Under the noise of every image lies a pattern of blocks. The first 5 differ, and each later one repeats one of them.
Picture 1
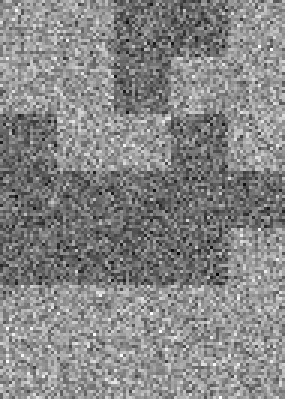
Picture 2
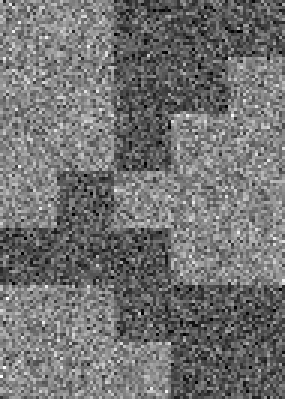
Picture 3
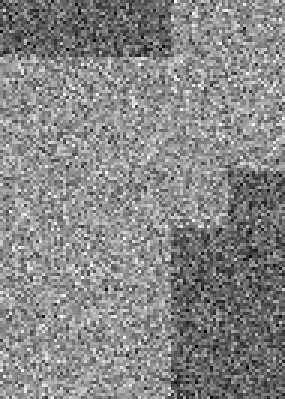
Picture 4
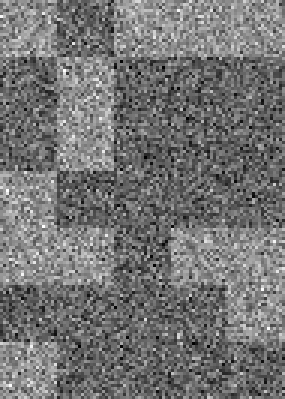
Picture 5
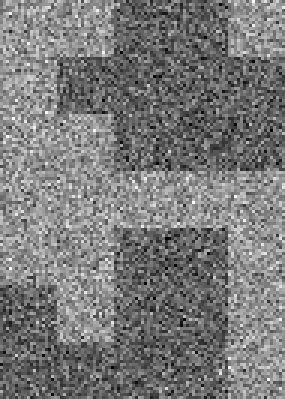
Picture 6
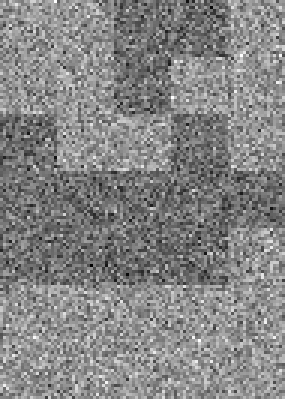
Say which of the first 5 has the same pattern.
1
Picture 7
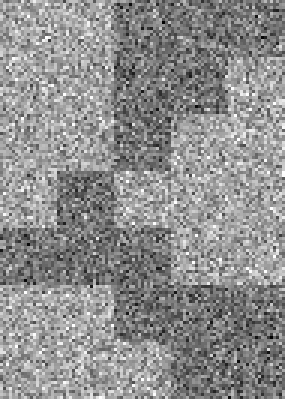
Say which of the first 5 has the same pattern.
2
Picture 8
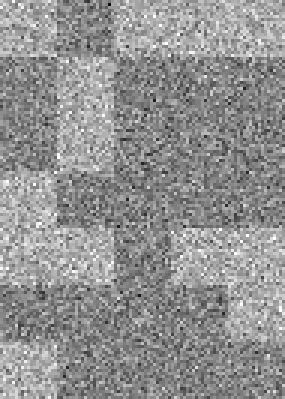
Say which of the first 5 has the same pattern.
4
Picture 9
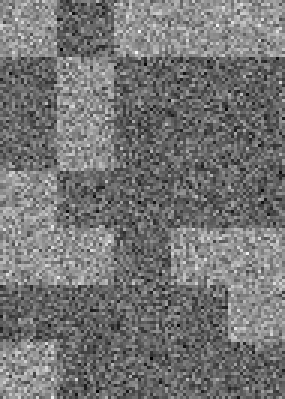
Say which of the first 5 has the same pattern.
4
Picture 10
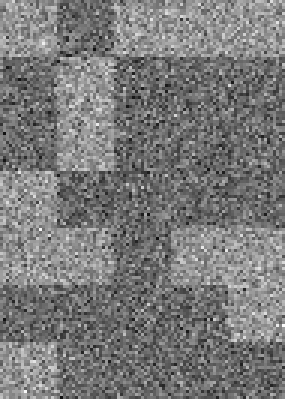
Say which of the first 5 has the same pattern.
4
